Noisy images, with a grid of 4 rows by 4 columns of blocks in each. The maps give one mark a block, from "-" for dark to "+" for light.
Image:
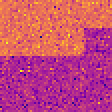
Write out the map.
+ + + +
+ + + -
- - - -
- - - -
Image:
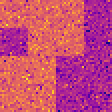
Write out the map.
+ + + -
- + + -
+ + - -
+ + - -
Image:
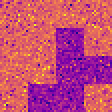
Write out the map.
+ + + +
+ + - +
+ + - -
+ - - +
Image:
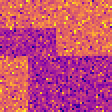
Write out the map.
+ + + +
- - + +
+ - - -
+ - - -
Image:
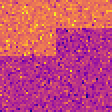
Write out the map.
+ + + +
+ + - -
- - - -
- - - -
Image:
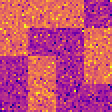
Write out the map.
+ + + -
+ - - +
- + - +
- + - -
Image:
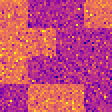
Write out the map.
+ - - +
+ + - -
+ - - -
- + + -
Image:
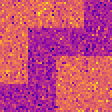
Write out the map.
+ + + -
+ - - -
+ - + +
- - + +
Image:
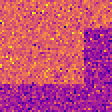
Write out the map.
+ + + +
+ + + -
+ + + -
- - - -
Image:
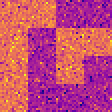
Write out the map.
+ + - -
+ - + +
+ - + -
+ - - -
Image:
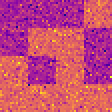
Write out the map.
- - - +
- + + -
+ - + -
+ + + +
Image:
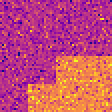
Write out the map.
- - - -
- - - -
- - + +
- + + +
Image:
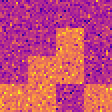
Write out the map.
- - - -
- - + -
- + + -
+ + - +
